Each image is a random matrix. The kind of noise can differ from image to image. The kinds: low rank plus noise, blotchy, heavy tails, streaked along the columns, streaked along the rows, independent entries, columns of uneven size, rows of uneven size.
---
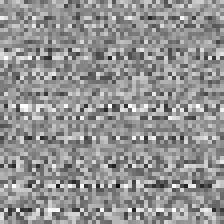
rows of uneven size
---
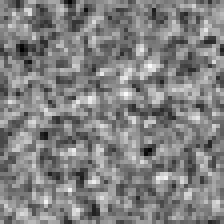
blotchy
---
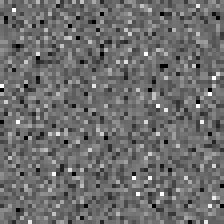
heavy tails
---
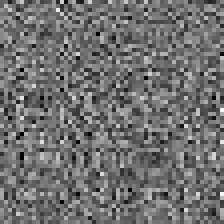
low rank plus noise
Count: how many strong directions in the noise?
three or four
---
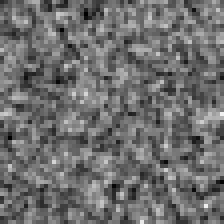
blotchy
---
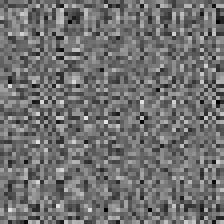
low rank plus noise
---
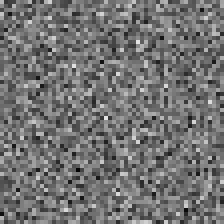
independent entries
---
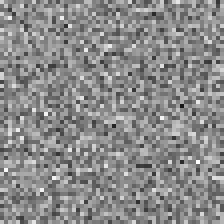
independent entries
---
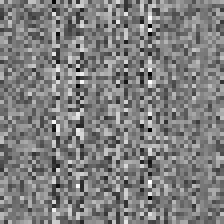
columns of uneven size
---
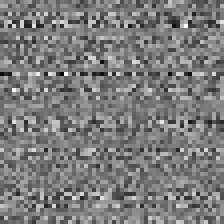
rows of uneven size
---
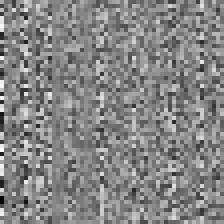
columns of uneven size
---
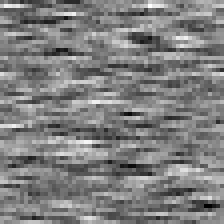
streaked along the rows
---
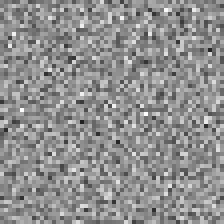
independent entries
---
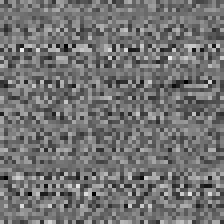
rows of uneven size
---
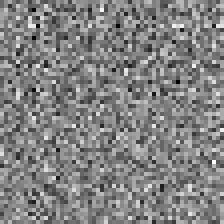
low rank plus noise
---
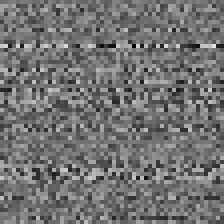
rows of uneven size
